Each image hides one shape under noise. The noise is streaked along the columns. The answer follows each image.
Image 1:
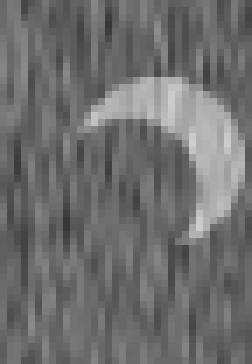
light crescent
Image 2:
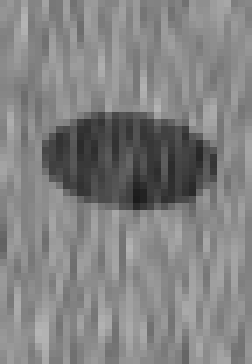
dark ellipse
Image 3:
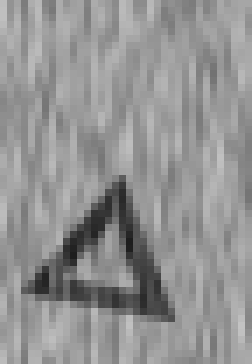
dark triangle frame
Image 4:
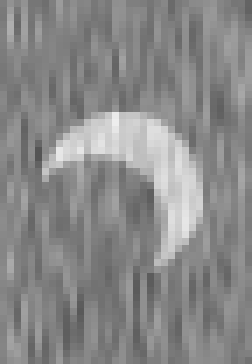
light crescent
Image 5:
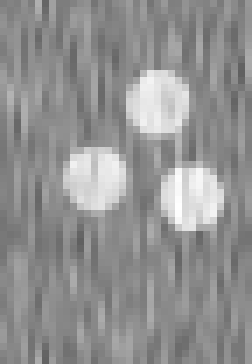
light three dots
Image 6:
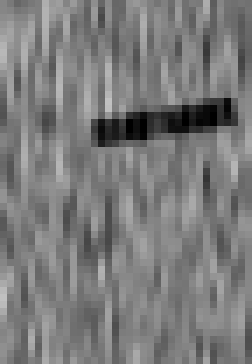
dark bar
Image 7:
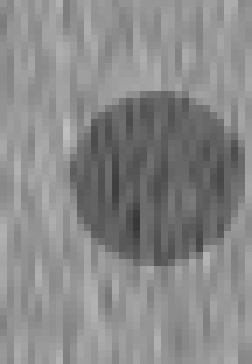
dark disc
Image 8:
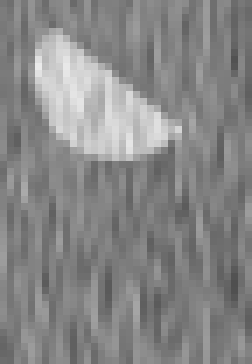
light half disc
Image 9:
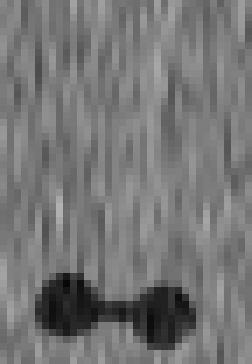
dark dumbbell
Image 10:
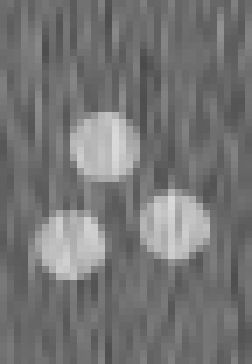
light three dots
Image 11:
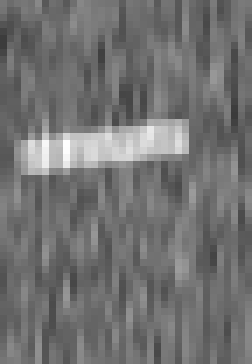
light bar
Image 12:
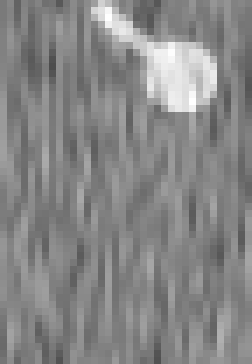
light lollipop
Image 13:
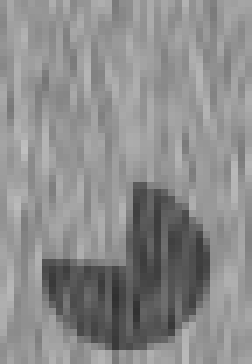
dark disc with a wedge cut out
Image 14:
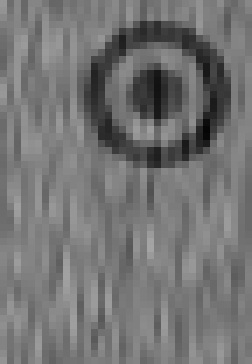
dark bullseye
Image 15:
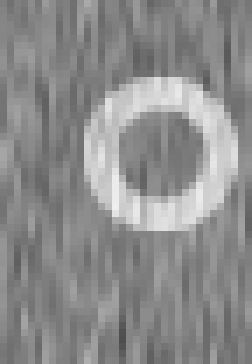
light ring
